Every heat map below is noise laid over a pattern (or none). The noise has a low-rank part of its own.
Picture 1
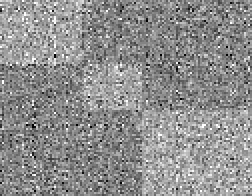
blocks along the diagonal
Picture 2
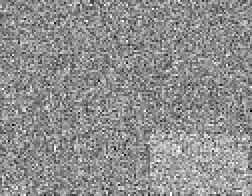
one block
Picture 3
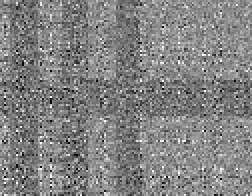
bands of rows crossing bands of columns
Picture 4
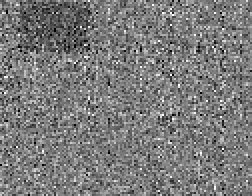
one block
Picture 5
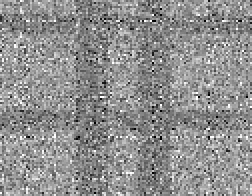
bands of rows crossing bands of columns
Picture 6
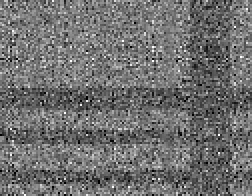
bands of rows crossing bands of columns
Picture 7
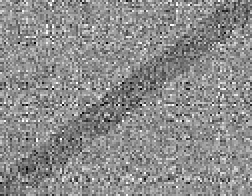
a diagonal band
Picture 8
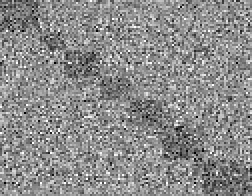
blocks along the diagonal
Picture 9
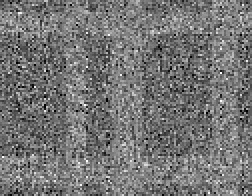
bands of rows crossing bands of columns
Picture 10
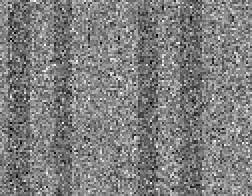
bands of columns
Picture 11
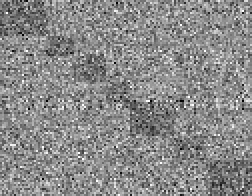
blocks along the diagonal
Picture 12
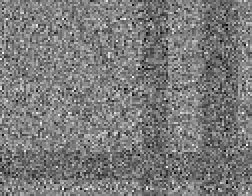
bands of rows crossing bands of columns
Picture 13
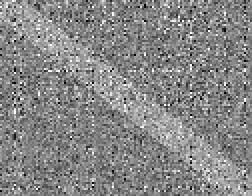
a diagonal band
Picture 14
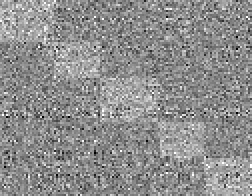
blocks along the diagonal
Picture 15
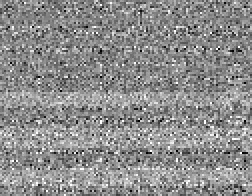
bands of rows
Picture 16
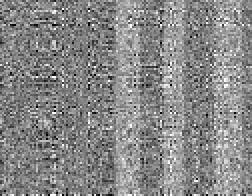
bands of columns
